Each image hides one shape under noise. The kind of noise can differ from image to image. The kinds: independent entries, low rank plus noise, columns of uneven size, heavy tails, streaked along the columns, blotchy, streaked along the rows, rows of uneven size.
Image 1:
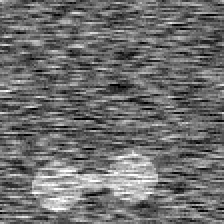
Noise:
streaked along the rows
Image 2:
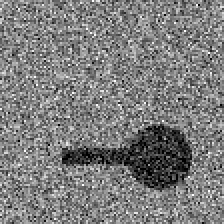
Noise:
independent entries
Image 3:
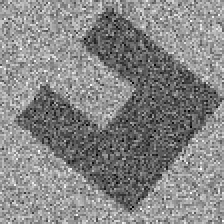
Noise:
independent entries
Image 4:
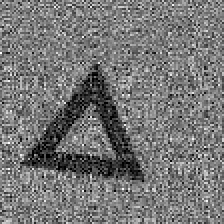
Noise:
low rank plus noise
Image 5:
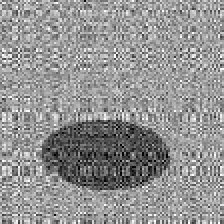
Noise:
low rank plus noise
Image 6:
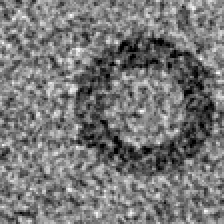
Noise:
blotchy
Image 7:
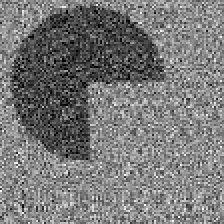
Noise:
low rank plus noise
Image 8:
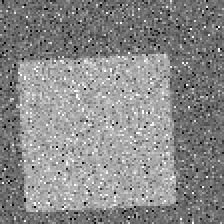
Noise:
heavy tails
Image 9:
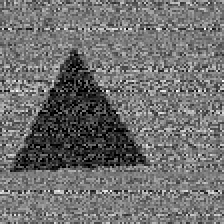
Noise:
rows of uneven size
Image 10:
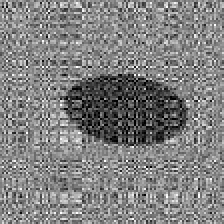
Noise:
low rank plus noise
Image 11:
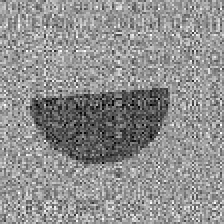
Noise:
low rank plus noise
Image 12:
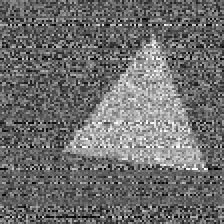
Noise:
rows of uneven size
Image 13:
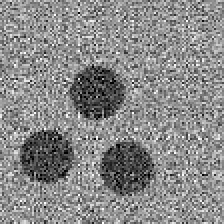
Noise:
low rank plus noise
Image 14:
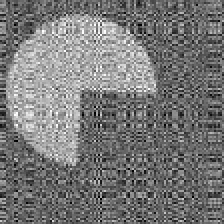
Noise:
low rank plus noise
